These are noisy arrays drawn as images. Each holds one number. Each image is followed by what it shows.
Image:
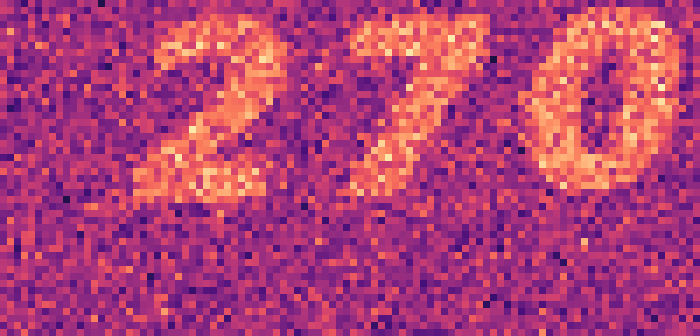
270
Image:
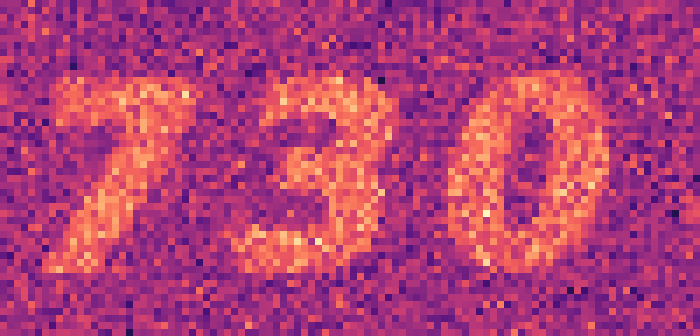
730
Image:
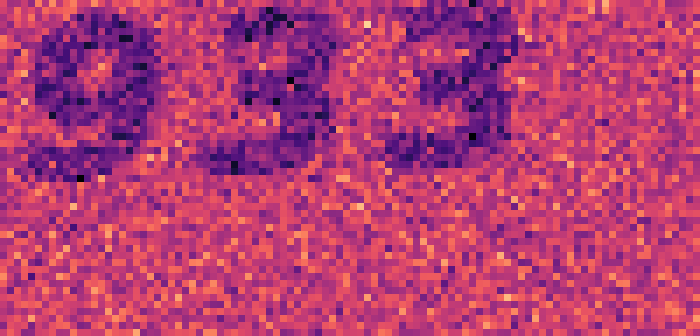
933
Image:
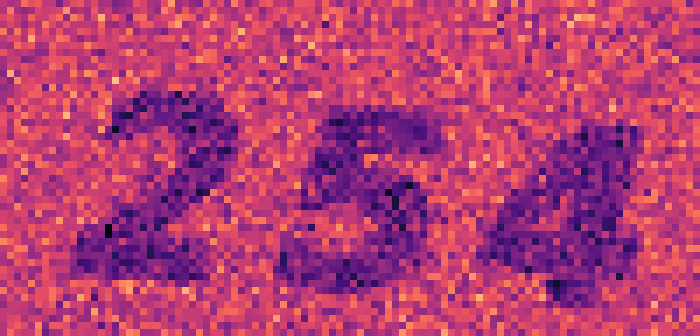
254
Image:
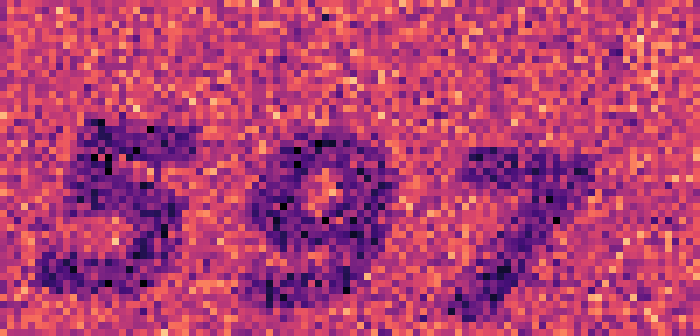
597
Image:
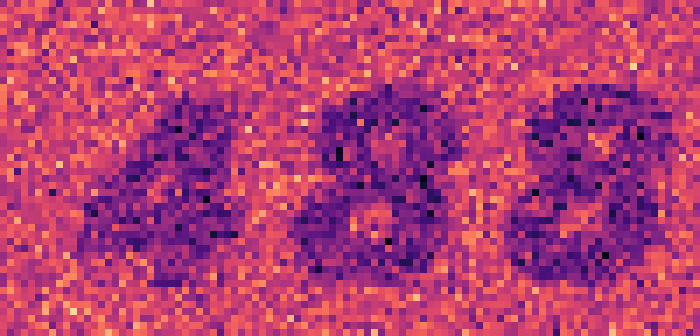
488
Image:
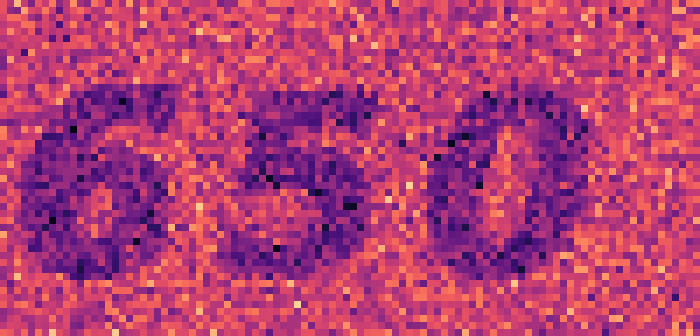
650
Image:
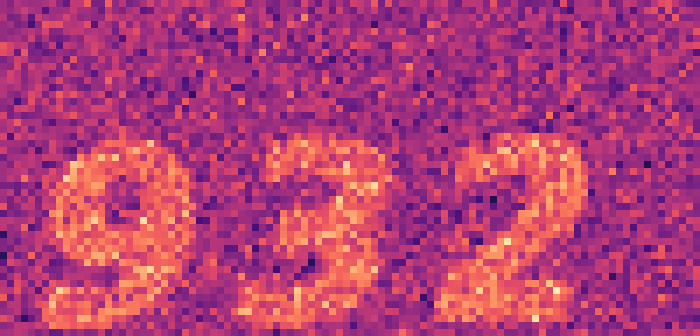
932
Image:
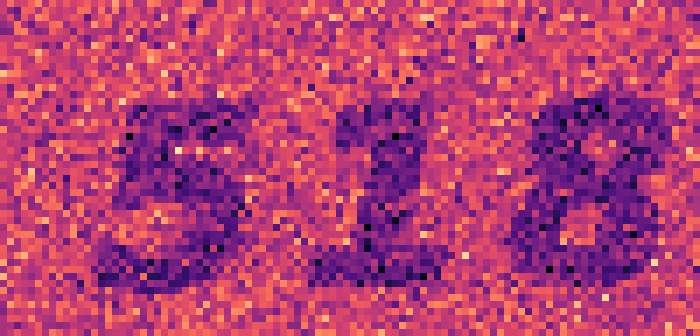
518
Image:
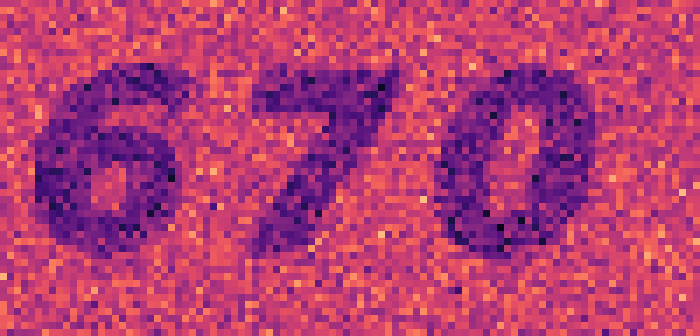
670
